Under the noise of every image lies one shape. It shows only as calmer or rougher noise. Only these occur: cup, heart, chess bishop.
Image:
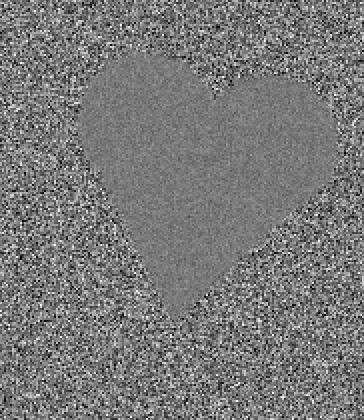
heart
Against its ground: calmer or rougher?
calmer
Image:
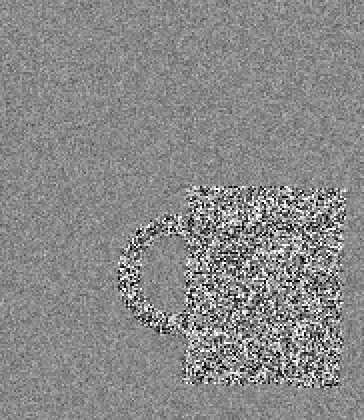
cup
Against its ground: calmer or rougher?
rougher
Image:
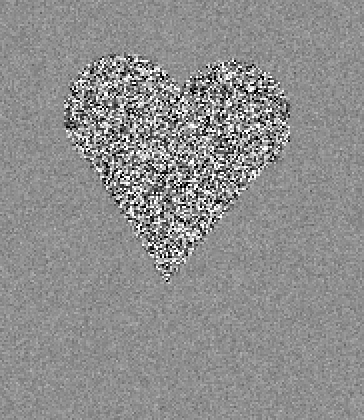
heart
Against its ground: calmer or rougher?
rougher
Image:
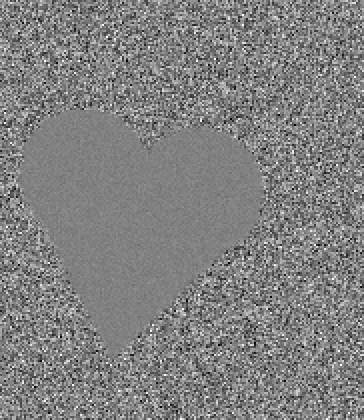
heart
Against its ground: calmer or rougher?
calmer
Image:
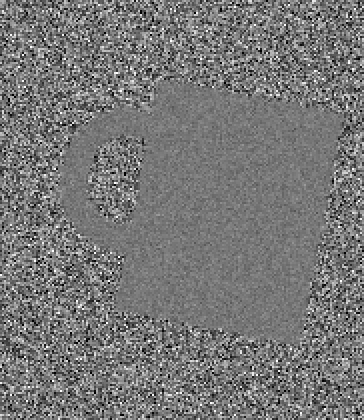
cup
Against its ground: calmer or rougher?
calmer
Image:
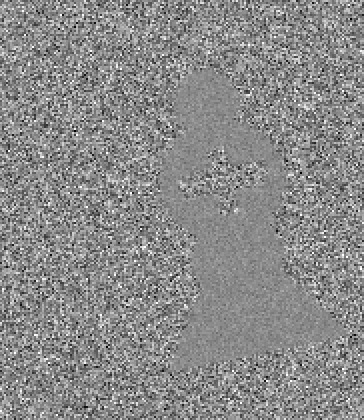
chess bishop
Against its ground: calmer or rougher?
calmer
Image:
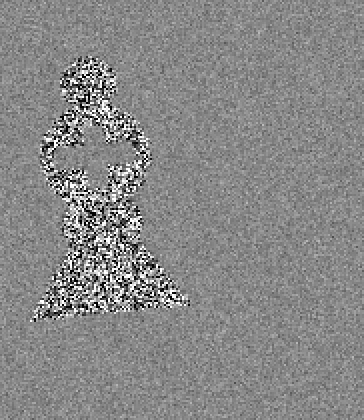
chess bishop
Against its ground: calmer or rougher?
rougher
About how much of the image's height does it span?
two thirds
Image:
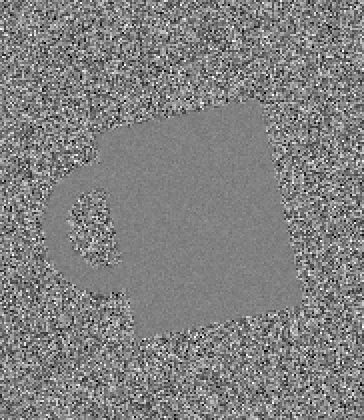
cup
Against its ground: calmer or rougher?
calmer
